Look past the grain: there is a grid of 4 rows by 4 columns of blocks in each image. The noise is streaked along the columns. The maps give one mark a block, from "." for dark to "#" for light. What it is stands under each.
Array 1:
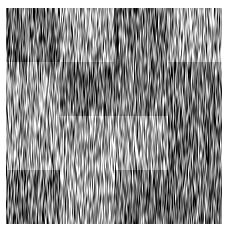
. # . #
# . . .
# # # .
. # . .
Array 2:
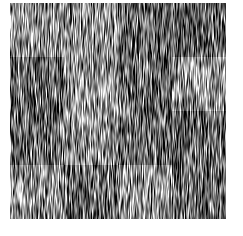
# # . .
. # . #
. # . .
# . # .
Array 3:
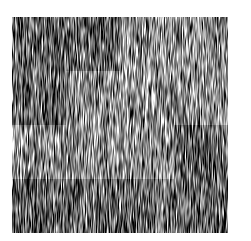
. . # #
. # # #
# # # .
. . . .
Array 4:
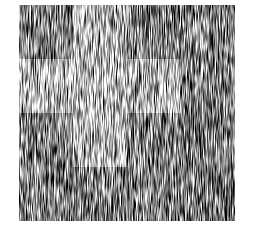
. # . .
# # # .
. # . .
. . . .
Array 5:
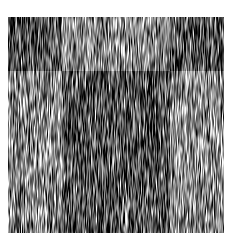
. # # .
# . . #
# . . #
# . . #
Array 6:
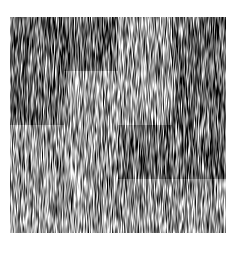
. . # .
. # # .
# # . .
# # # #
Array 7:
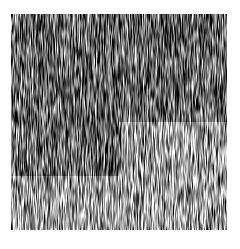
. . . .
. . . .
. . # #
# # # #
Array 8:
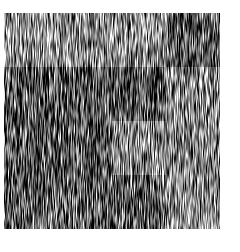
# # # .
. . . #
. . # #
. . . #
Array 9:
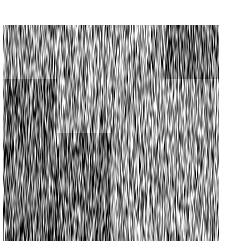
# # # .
. # # #
. . # #
. . # #
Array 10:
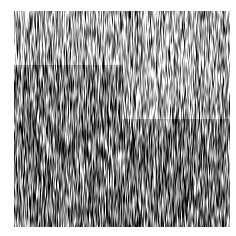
# # # #
. . # #
. . . .
. . . .
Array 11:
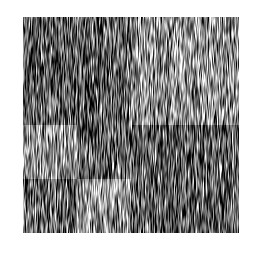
. . # #
. . # #
# . . .
. # . .
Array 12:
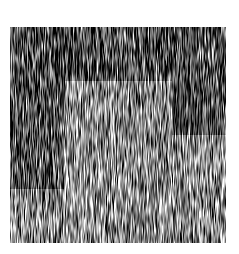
. . . .
. # # .
. # # #
# # # #
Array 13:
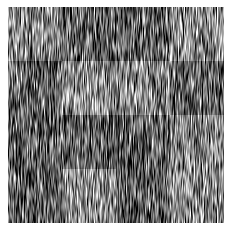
# . . #
. # # .
. . . #
. # . #
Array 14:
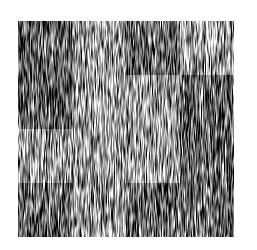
. # . #
. # # .
# # # .
. # . .
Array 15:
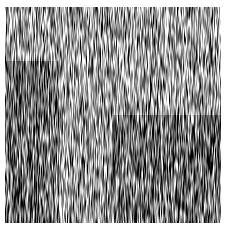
# # # #
. # # #
. # . .
. # . .
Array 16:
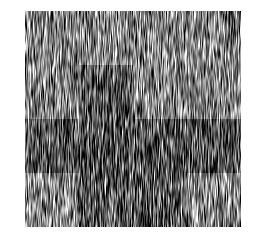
# # # #
# . # #
. . . .
# . . #
